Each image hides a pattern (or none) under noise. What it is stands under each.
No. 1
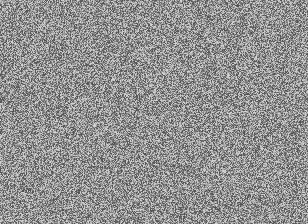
only noise
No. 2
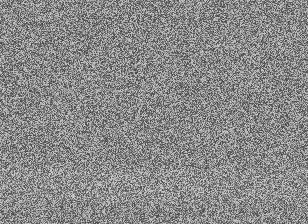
one band of rows
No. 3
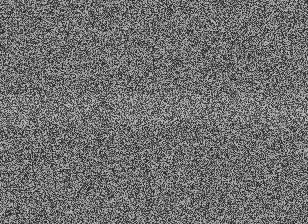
one band of rows
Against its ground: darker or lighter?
lighter
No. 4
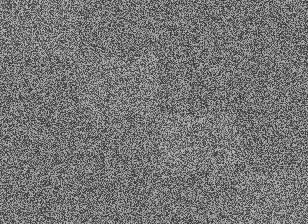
blocks along the diagonal
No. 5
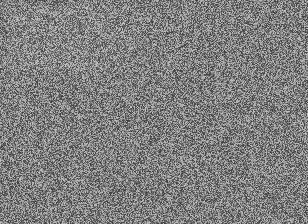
one block
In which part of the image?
top left
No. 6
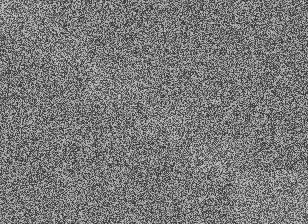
blocks along the diagonal
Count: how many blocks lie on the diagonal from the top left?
6
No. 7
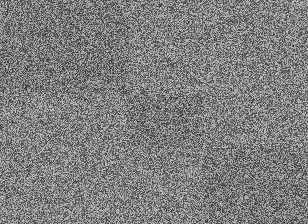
blocks along the diagonal
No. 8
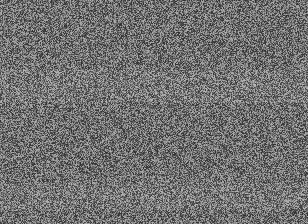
bands of rows
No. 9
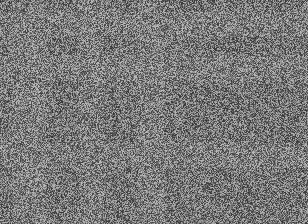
bands of rows crossing bands of columns
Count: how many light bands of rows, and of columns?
3 and 3
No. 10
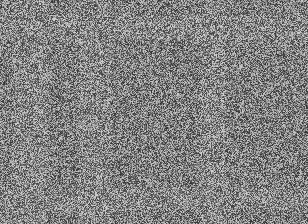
bands of rows crossing bands of columns
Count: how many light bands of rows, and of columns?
2 and 3
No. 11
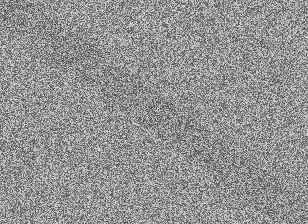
a diagonal band
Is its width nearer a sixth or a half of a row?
a sixth
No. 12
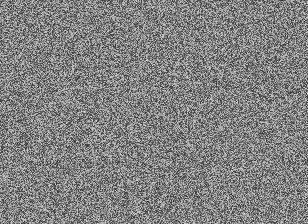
only noise
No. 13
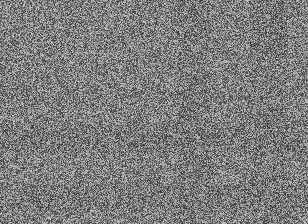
bands of rows crossing bands of columns
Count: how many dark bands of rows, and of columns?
2 and 2
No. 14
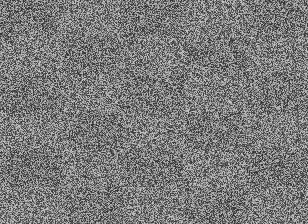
a checkerboard
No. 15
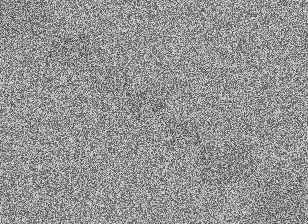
blocks along the diagonal
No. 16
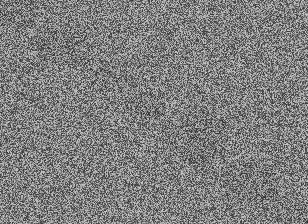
blocks along the diagonal
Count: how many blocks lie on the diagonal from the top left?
7
